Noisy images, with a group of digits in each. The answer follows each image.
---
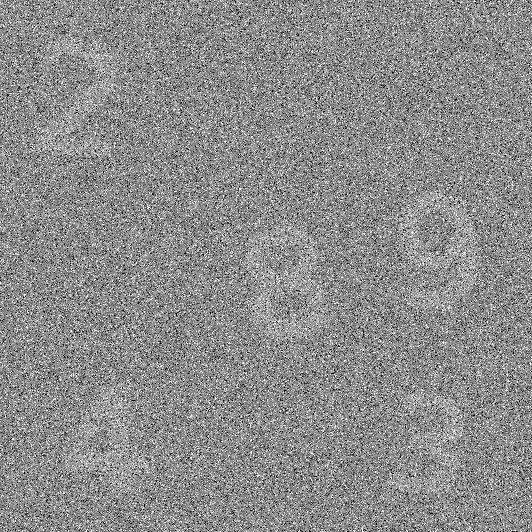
top left: 2; centre: 8; middle right: 9; bottom left: 4; bottom right: 3
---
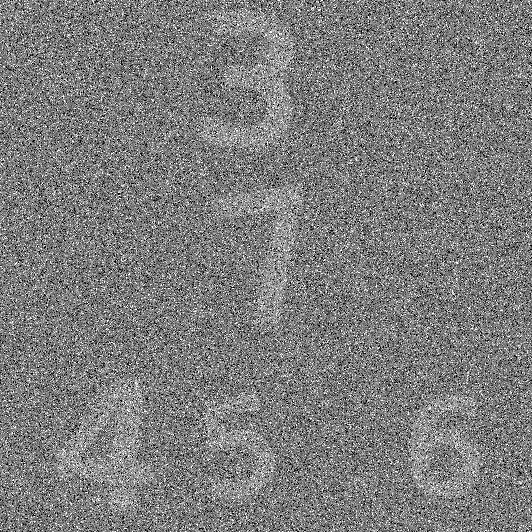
top middle: 3; centre: 7; bottom left: 4; bottom middle: 5; bottom right: 6
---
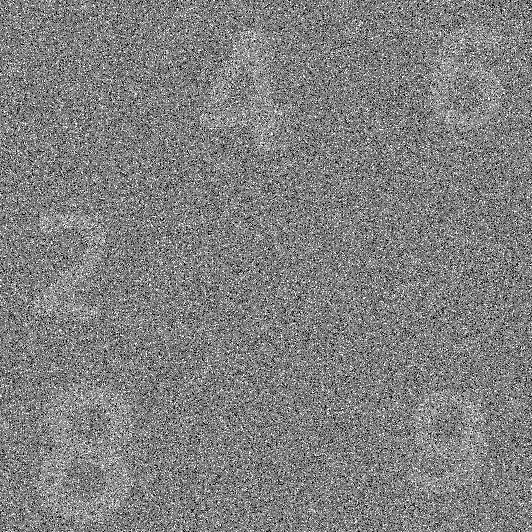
top middle: 4; top right: 6; middle left: 2; bottom left: 8; bottom right: 9
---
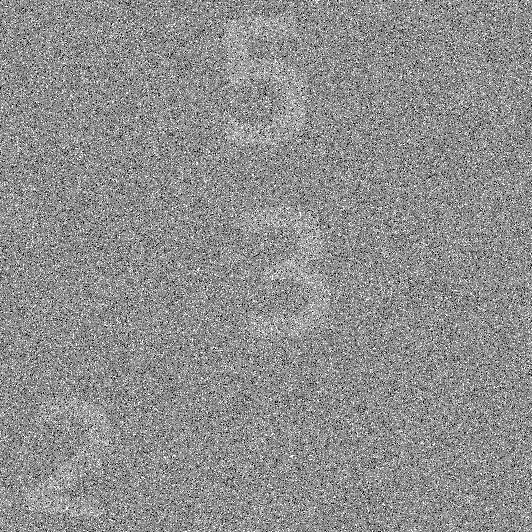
top middle: 5; centre: 3; bottom left: 2
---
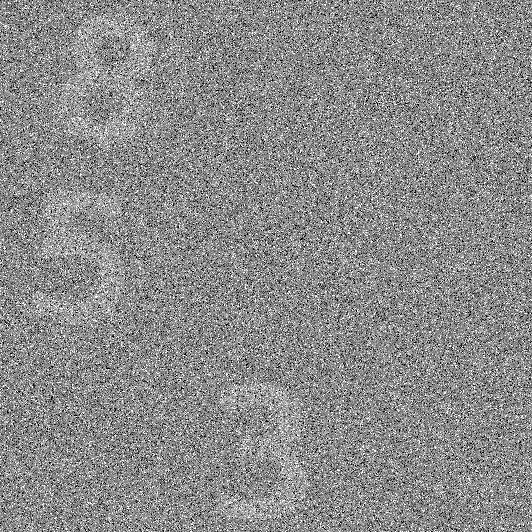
top left: 8; middle left: 5; bottom middle: 3
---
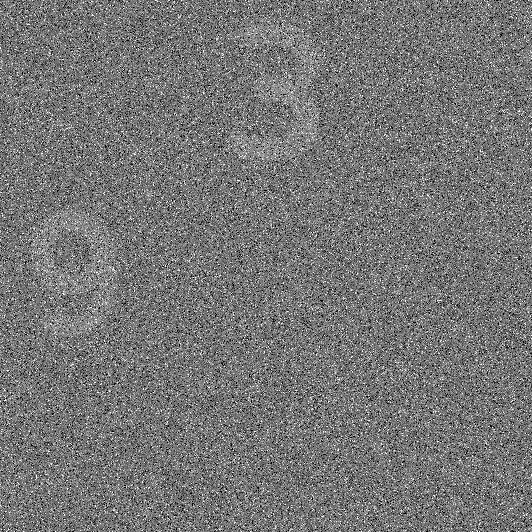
top middle: 3; middle left: 9
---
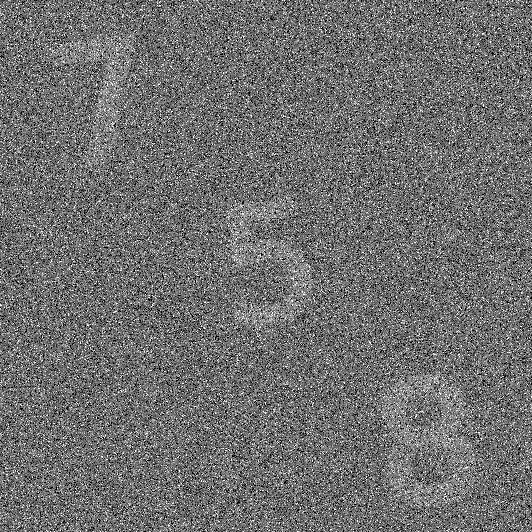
top left: 7; centre: 5; bottom right: 8
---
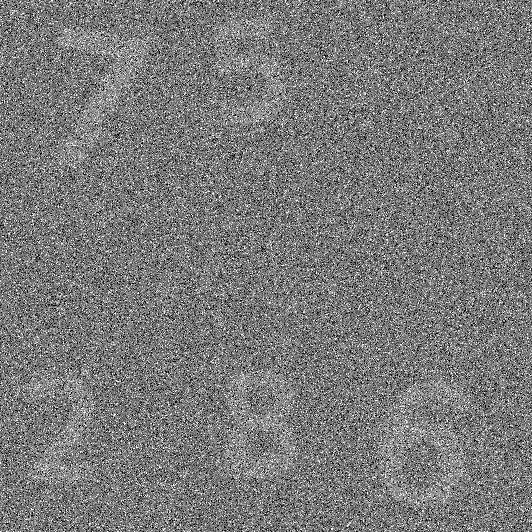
top left: 7; top middle: 5; bottom left: 2; bottom middle: 8; bottom right: 6
